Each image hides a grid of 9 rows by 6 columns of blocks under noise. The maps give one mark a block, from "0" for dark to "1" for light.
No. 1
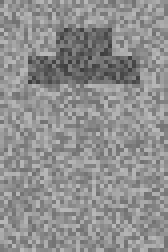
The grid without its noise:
111111
110011
100001
111111
111111
111111
111111
111111
111111
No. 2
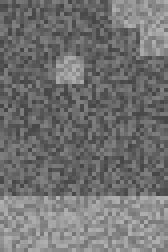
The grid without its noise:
000011
000001
001000
000000
000000
000000
000000
111111
111111
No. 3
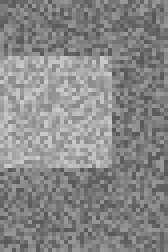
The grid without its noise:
000000
000000
111100
111100
111100
111100
000000
000000
000000
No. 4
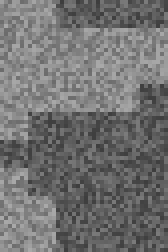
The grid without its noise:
110000
111111
111111
111110
100000
000000
100000
110000
110000
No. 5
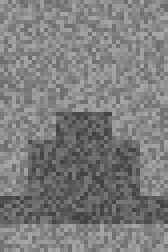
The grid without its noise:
111111
111111
111111
111111
110011
100001
100001
000000
111111
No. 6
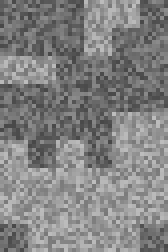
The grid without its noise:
000110
000100
110000
000000
000011
101011
111111
111111
011110
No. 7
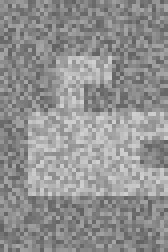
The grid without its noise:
000000
000000
001100
001000
011111
011110
011111
000000
000000
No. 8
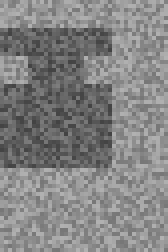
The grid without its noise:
111111
000011
100111
000011
000011
000011
111111
111111
111111
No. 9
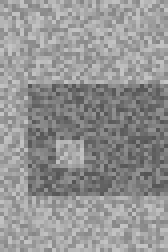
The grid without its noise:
111111
111111
111111
100000
100000
101000
100000
111111
111111
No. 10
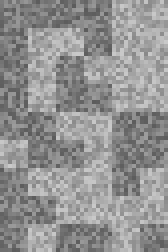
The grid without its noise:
000011
011011
010111
010011
001100
100100
011101
001111
010010
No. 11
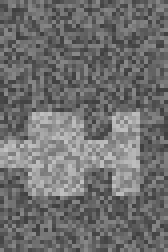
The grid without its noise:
000000
000000
000000
000000
011010
111110
011010
000000
000000
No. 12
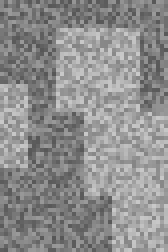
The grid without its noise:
000000
001110
001110
101110
100111
100111
000111
000011
000011
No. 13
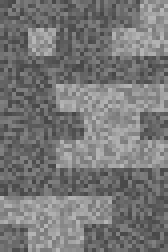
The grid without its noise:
000001
010011
000000
001111
000110
001111
000000
111100
011000
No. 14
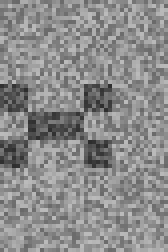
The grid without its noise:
111111
111111
111111
011011
100111
011011
111111
111111
111111
